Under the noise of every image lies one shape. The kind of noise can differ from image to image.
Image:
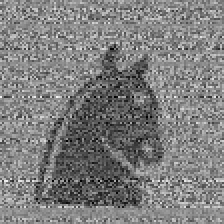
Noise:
rows of uneven size
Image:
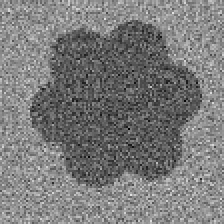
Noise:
low rank plus noise
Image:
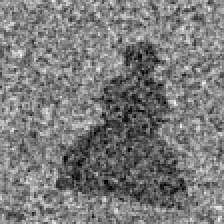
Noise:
blotchy
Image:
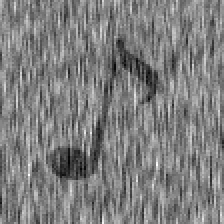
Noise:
streaked along the columns
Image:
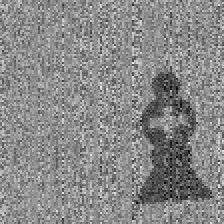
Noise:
columns of uneven size
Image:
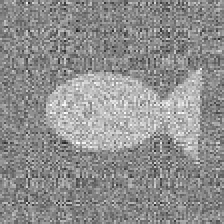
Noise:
low rank plus noise
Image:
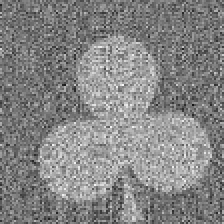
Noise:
low rank plus noise
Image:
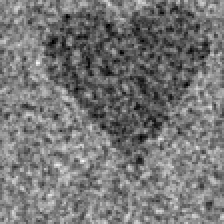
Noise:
blotchy
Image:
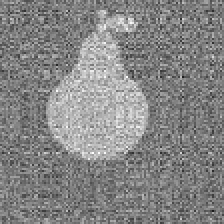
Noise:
low rank plus noise
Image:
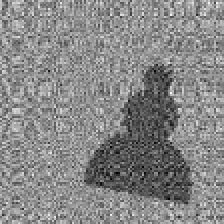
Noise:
low rank plus noise
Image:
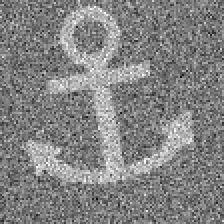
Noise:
independent entries
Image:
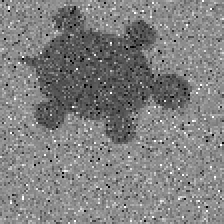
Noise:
heavy tails
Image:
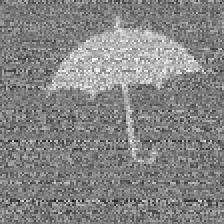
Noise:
rows of uneven size
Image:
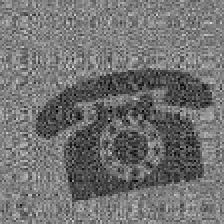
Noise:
low rank plus noise
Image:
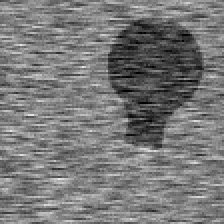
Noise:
streaked along the rows
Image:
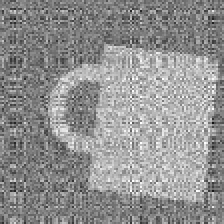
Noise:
low rank plus noise
